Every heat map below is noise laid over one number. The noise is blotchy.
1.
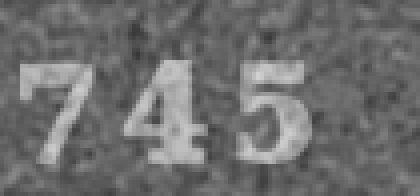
745
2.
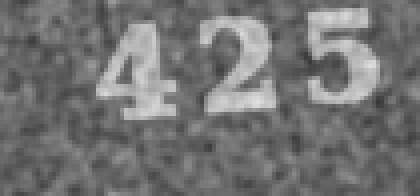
425
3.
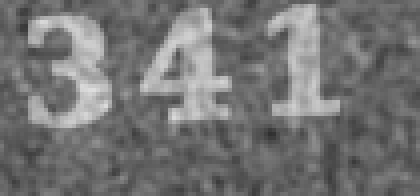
341
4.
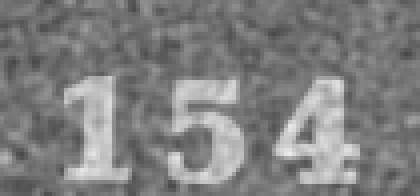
154
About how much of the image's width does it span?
two thirds
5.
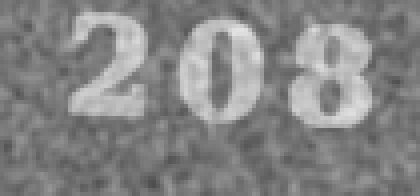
208
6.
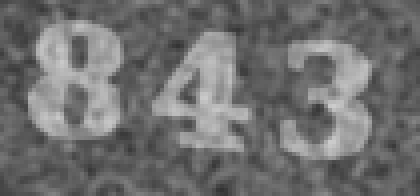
843
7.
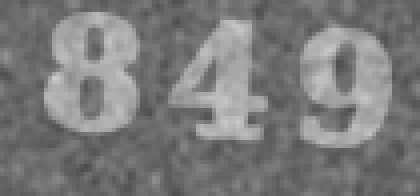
849
